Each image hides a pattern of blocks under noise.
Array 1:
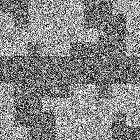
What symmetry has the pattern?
the same after a half turn
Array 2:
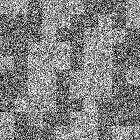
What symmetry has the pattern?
the same after a half turn
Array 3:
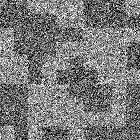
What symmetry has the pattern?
mirrored about the diagonal from the top left
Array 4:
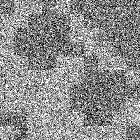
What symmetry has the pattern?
mirrored about the diagonal from the bottom left
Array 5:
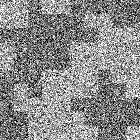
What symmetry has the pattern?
mirrored about the diagonal from the top left
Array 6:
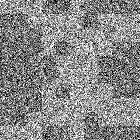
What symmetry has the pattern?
top and bottom mirror each other
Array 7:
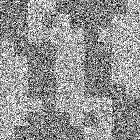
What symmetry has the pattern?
the same after a half turn
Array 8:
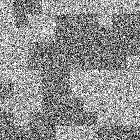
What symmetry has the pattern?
no symmetry
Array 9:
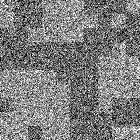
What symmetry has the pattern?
mirrored about the diagonal from the bottom left
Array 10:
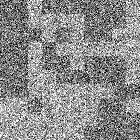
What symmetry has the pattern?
no symmetry
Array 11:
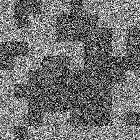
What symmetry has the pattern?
no symmetry
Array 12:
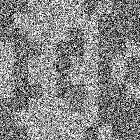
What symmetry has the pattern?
top and bottom mirror each other
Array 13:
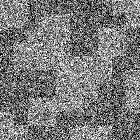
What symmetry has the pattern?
mirrored about the diagonal from the top left
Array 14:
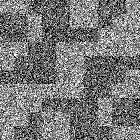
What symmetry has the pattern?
the same after a half turn
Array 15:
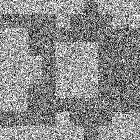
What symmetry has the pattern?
top and bottom mirror each other
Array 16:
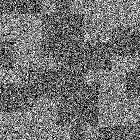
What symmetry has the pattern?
the same after a half turn
